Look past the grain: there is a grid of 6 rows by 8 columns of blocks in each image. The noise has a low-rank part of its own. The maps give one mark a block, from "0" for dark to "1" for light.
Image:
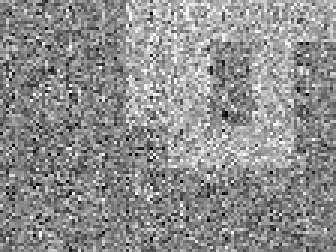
00011111
00011010
00011010
00001110
00000000
00000000
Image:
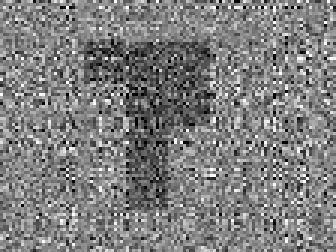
11111111
11000111
11100111
11101111
11101111
11111111
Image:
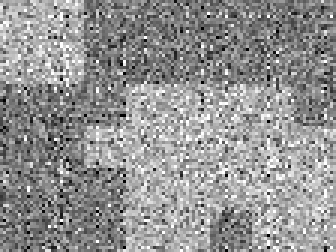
11000000
11000000
00011110
00111111
00011111
00011011
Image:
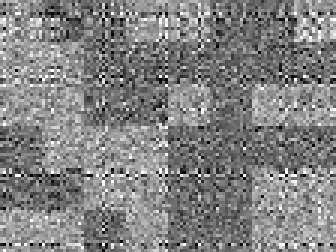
10011001
11000000
11001011
01110000
00110011
11010011
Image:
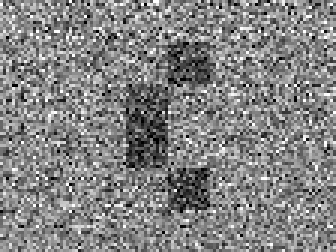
11111111
11110111
11101111
11101111
11110111
11111111
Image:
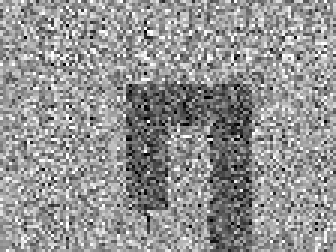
11111111
11111111
11100011
11101011
11101011
11111011
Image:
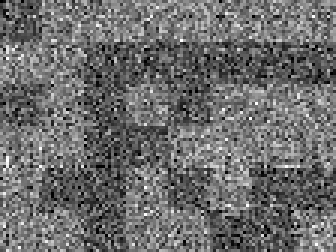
01111111
11000000
01010111
11001111
10010100
11011001
